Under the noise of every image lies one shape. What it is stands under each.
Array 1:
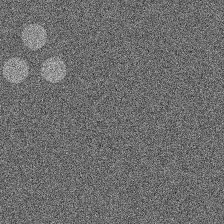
three dots
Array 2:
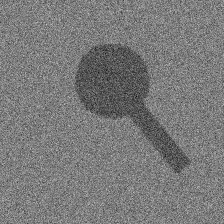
lollipop
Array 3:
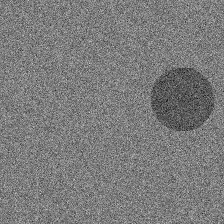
disc
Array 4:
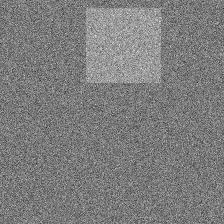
square
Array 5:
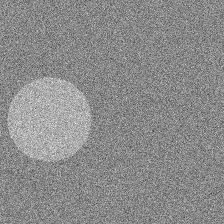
disc
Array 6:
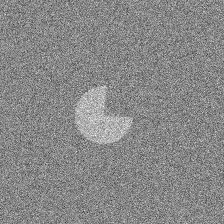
disc with a wedge cut out
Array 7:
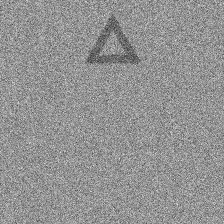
triangle frame
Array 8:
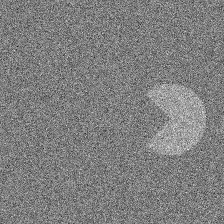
disc with a wedge cut out
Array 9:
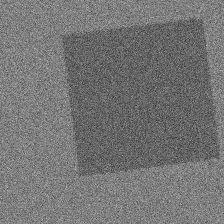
square
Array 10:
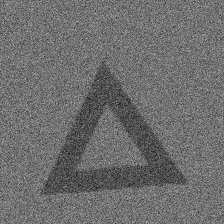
triangle frame
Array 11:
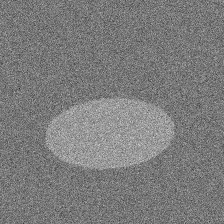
ellipse
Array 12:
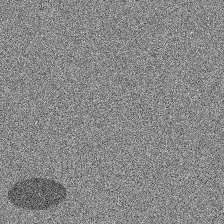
ellipse
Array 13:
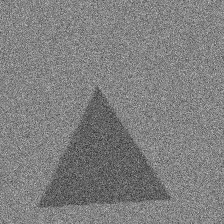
triangle
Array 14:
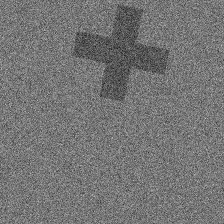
cross
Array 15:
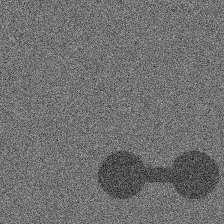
dumbbell
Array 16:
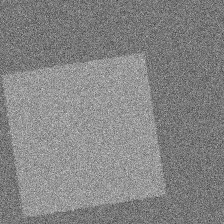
square
